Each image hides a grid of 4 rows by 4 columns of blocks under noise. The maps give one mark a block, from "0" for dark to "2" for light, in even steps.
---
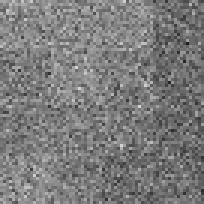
2220
1210
1110
2100
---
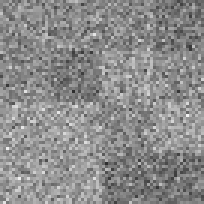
1110
1021
2212
2200
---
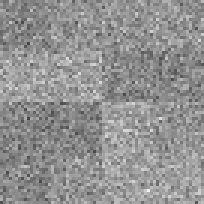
0111
2200
0021
0122
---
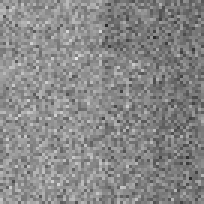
2200
2210
2210
2210
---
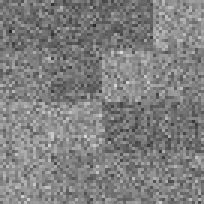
0002
1021
2200
2111
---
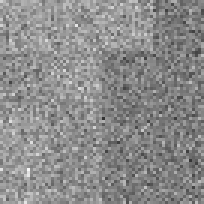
2220
1200
2100
2100
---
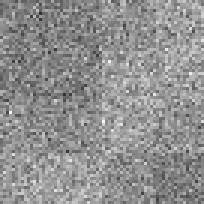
0012
0022
1121
2210
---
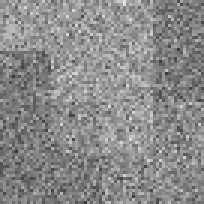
2220
0220
0121
0011
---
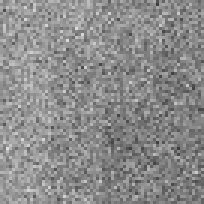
2211
2110
2100
2100
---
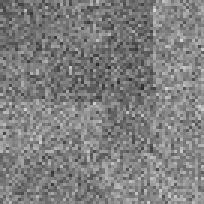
0102
1002
2212
1122
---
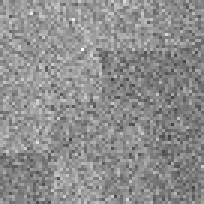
2221
2200
2110
0210
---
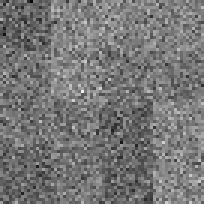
0222
1211
1102
0102
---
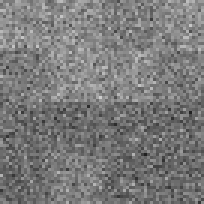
2212
1221
0000
0100
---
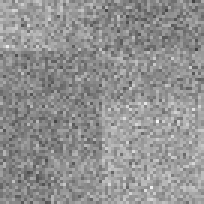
2100
0011
0022
0122
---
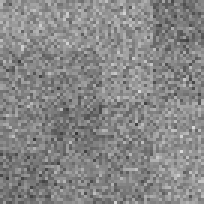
2220
1121
1012
0112
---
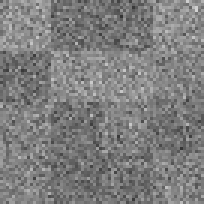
2002
0221
1010
1001
